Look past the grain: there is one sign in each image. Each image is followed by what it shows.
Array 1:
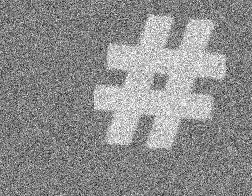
light hash sign
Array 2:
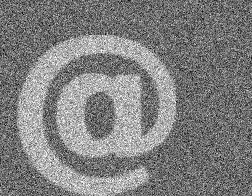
light at sign
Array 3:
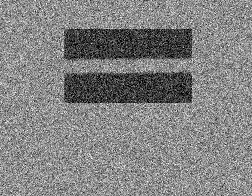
dark equals sign
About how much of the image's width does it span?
half
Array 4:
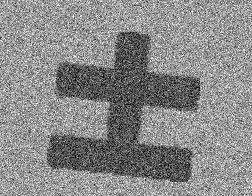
dark plus-minus sign
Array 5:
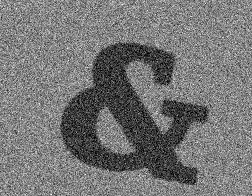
dark ampersand
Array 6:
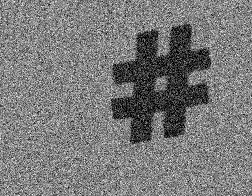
dark hash sign
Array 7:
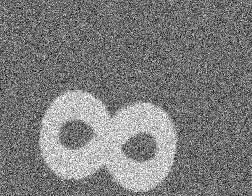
light infinity sign
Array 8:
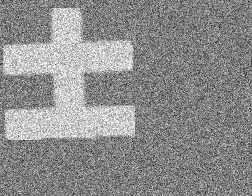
light plus-minus sign
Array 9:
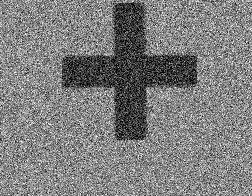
dark plus sign
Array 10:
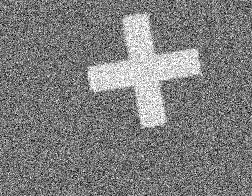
light plus sign
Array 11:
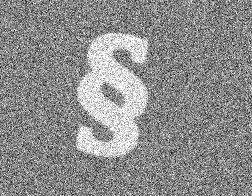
light section sign
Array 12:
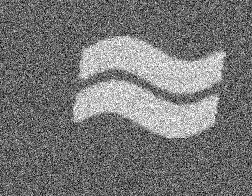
light approximately sign
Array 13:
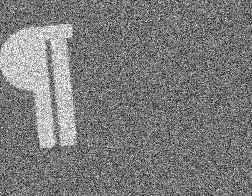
light pilcrow
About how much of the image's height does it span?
two thirds
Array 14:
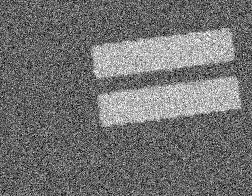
light equals sign
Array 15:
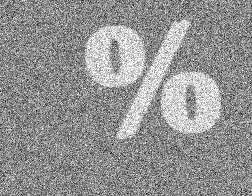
light percent sign
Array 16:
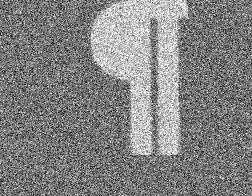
light pilcrow
